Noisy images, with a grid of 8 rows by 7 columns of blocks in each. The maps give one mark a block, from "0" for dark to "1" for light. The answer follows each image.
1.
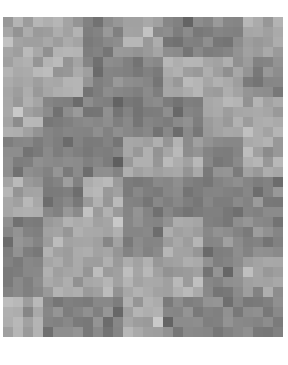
1 1 0 1 0 0 1
1 1 0 0 1 1 0
1 0 0 0 0 1 1
0 0 0 1 1 0 1
1 0 1 0 0 0 0
0 1 1 0 1 0 0
0 1 1 1 1 0 1
1 0 0 1 0 0 0
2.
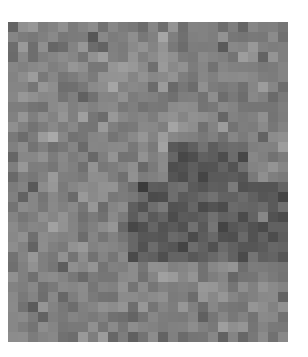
1 1 1 1 1 1 1
1 1 1 1 1 1 1
1 1 1 1 1 1 1
1 1 1 1 0 0 1
1 1 1 0 0 0 0
1 1 1 0 0 0 0
1 1 1 1 1 1 1
1 1 1 1 1 1 1
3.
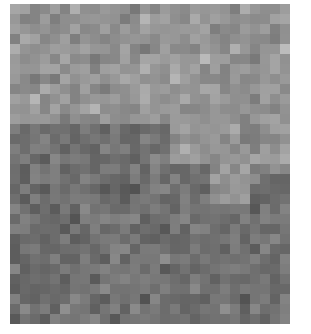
1 1 1 1 1 1 1
1 1 1 1 1 1 1
1 1 1 1 1 1 1
0 0 0 0 1 1 1
0 0 0 0 0 1 0
0 0 0 0 0 0 0
0 0 0 0 0 0 0
0 0 0 0 0 0 0
